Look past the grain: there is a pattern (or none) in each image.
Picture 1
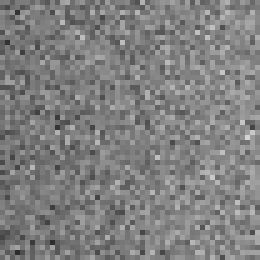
a smooth slope
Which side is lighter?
right
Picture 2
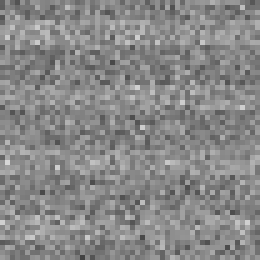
horizontal stripes
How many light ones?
4
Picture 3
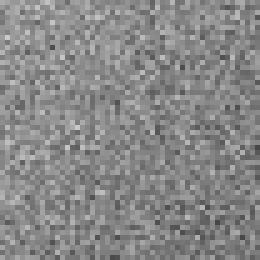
a smooth slope
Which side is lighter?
top left
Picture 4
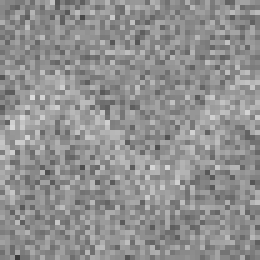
a wavy band
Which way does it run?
left to right
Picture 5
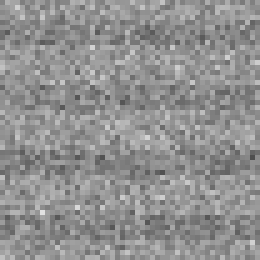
horizontal stripes
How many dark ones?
4
